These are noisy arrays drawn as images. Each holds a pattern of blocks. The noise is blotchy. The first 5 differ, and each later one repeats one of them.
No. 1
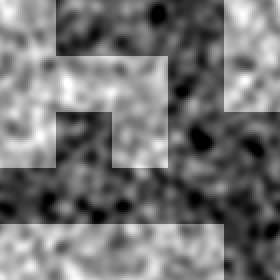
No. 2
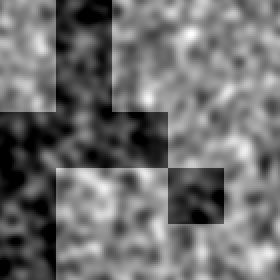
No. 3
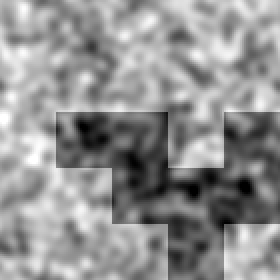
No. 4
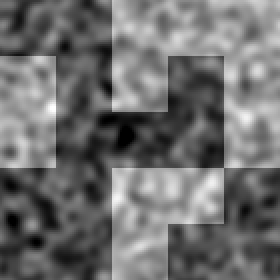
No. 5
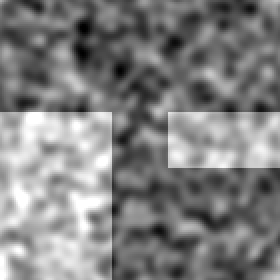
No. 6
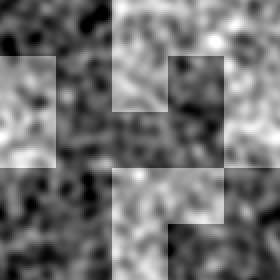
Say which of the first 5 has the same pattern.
4
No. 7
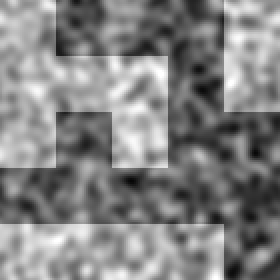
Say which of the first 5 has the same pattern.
1
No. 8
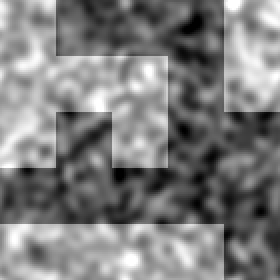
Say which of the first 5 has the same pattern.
1
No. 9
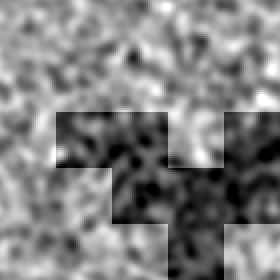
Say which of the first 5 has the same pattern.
3
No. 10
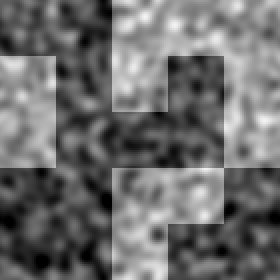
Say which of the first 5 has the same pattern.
4
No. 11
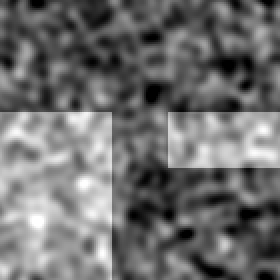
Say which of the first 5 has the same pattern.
5
